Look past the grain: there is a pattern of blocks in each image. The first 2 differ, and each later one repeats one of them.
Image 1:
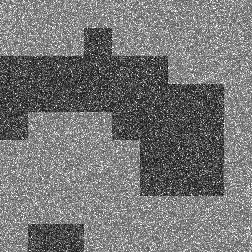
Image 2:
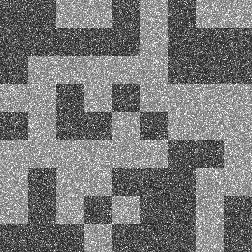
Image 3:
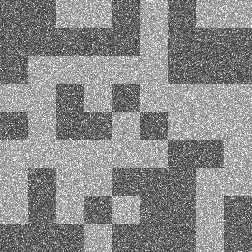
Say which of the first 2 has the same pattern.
2
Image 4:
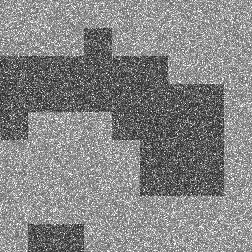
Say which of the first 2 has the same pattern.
1
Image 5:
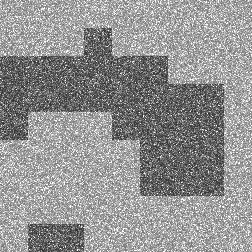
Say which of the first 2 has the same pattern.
1
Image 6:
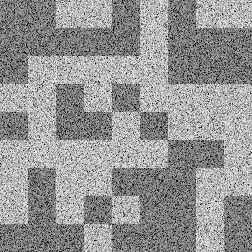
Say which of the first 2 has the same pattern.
2
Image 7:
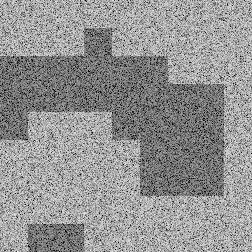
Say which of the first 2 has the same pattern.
1
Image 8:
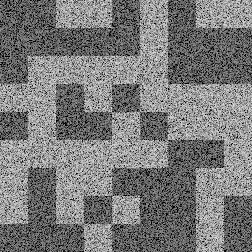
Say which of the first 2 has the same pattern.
2
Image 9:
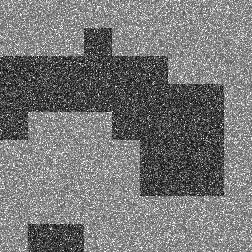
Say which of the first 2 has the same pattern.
1
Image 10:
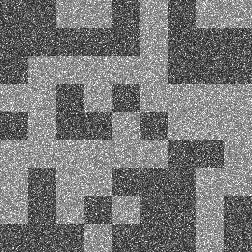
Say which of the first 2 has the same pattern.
2
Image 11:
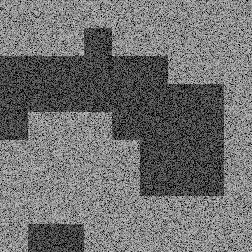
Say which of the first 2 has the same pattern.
1
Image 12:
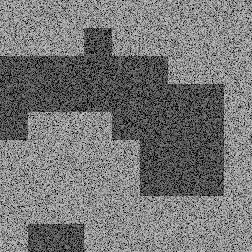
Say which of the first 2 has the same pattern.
1
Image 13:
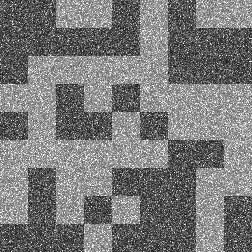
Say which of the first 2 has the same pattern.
2
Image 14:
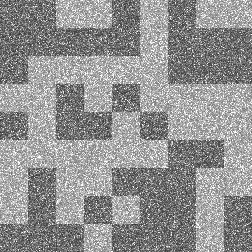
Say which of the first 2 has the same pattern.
2
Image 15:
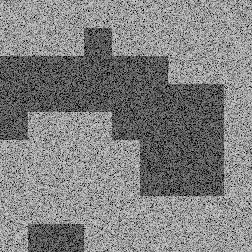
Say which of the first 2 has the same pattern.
1
